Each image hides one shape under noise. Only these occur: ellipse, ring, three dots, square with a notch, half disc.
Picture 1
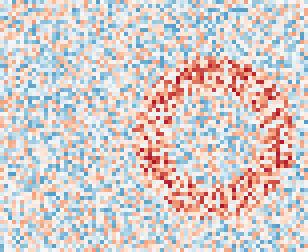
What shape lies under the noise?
ring
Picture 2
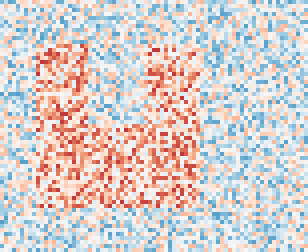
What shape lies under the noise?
square with a notch
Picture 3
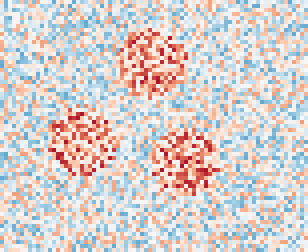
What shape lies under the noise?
three dots
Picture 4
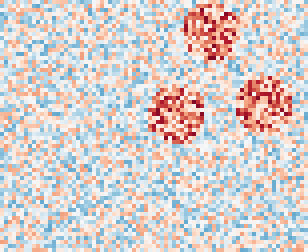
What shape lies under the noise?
three dots
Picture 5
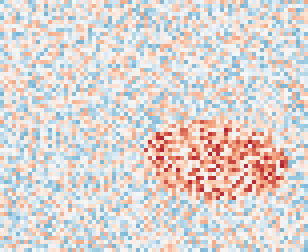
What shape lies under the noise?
ellipse
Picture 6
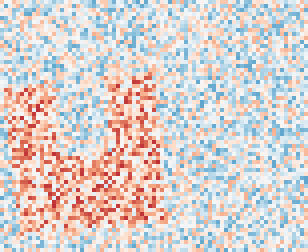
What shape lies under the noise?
square with a notch
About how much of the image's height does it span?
two thirds
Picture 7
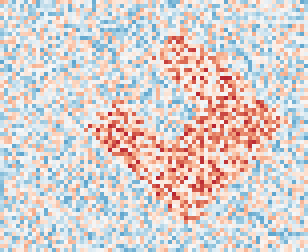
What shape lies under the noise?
square with a notch
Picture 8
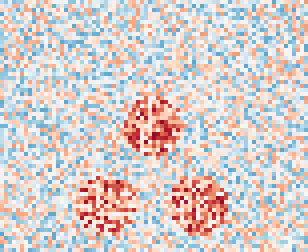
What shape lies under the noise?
three dots
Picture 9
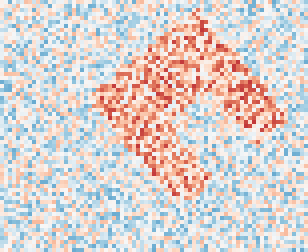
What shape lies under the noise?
square with a notch
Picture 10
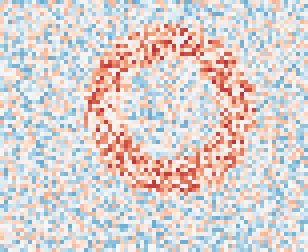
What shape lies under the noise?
ring
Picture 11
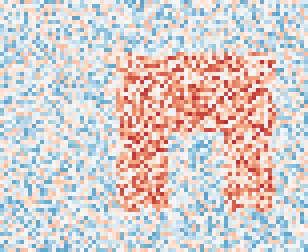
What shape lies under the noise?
square with a notch
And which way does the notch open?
down
